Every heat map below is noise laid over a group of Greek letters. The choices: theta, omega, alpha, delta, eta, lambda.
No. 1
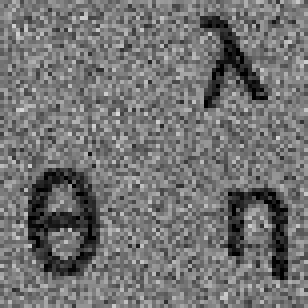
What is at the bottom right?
eta
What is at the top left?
nothing
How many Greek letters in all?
3
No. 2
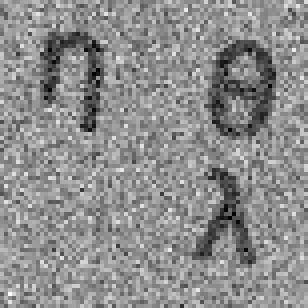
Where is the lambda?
bottom right
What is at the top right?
theta
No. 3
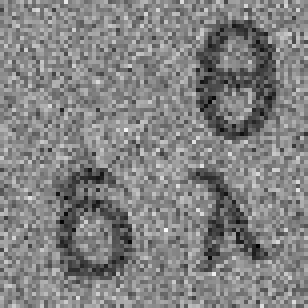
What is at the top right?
theta
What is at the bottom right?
lambda
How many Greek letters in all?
3
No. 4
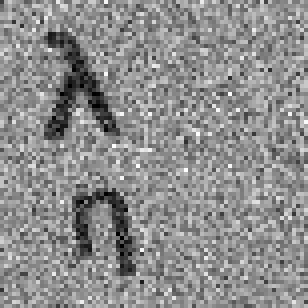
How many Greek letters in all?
2
